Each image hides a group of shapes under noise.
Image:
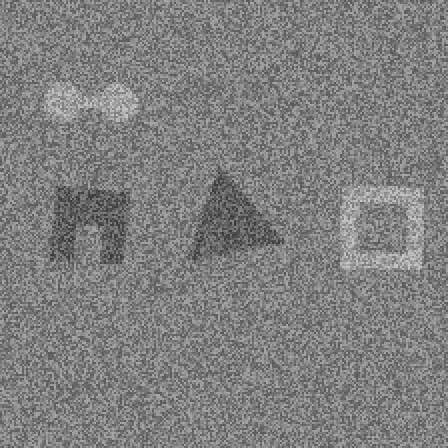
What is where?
top left: light dumbbell; middle left: dark square with a notch; centre: dark triangle; middle right: light square frame
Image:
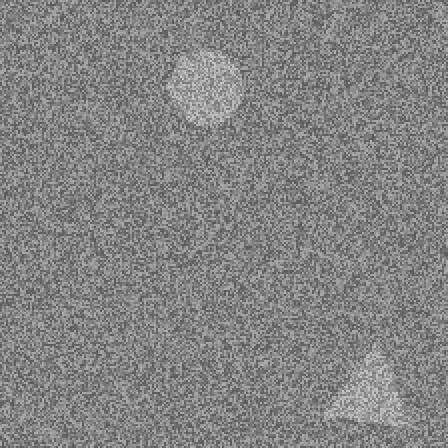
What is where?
top middle: light disc; bottom right: light triangle
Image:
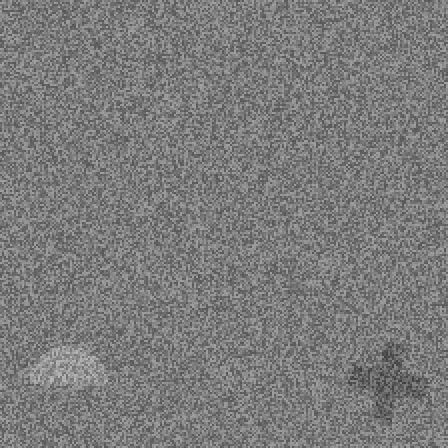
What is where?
bottom left: light half disc; bottom right: dark cross
